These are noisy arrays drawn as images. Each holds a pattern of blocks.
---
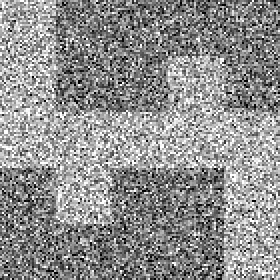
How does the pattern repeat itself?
the same after a half turn
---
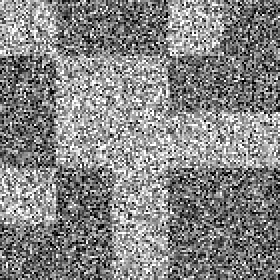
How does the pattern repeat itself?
mirrored about the diagonal from the top left
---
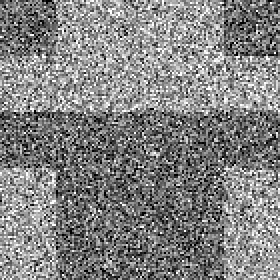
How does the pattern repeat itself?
left and right mirror each other
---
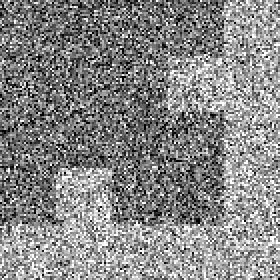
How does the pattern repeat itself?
mirrored about the diagonal from the top left
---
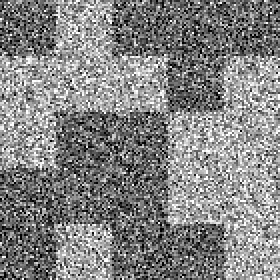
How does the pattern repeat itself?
no symmetry
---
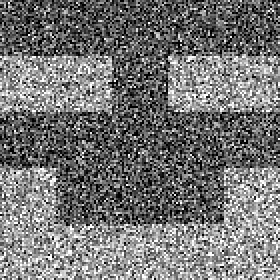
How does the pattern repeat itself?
left and right mirror each other
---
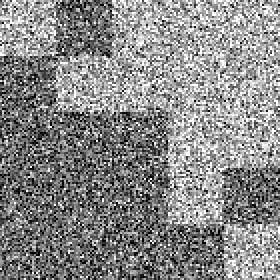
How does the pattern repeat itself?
mirrored about the diagonal from the bottom left
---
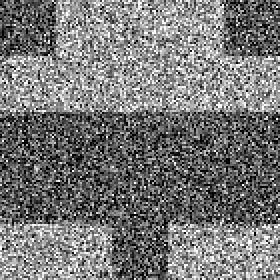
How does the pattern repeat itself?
left and right mirror each other
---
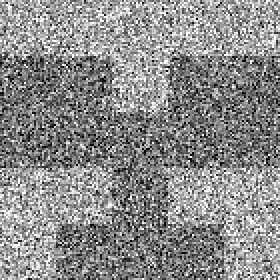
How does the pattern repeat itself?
left and right mirror each other
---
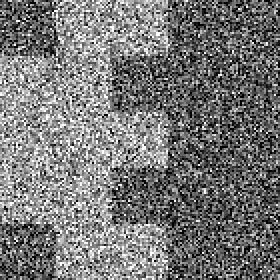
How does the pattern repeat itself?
top and bottom mirror each other
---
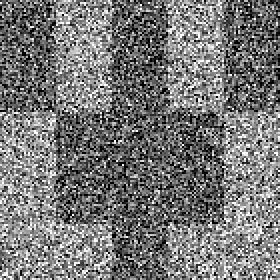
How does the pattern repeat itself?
left and right mirror each other
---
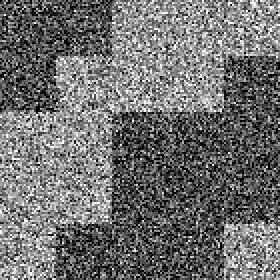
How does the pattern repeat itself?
mirrored about the diagonal from the top left
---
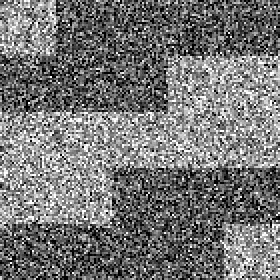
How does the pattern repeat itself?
the same after a half turn
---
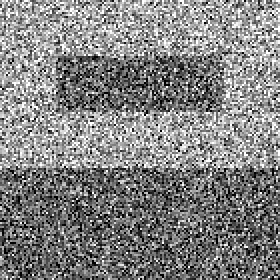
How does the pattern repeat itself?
left and right mirror each other
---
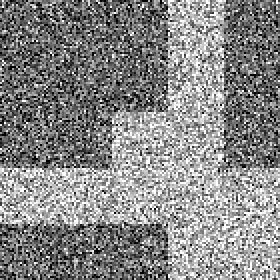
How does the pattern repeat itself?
mirrored about the diagonal from the top left
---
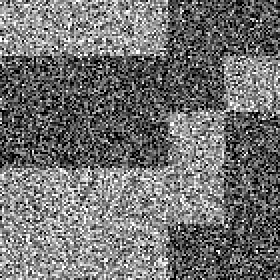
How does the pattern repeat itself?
no symmetry
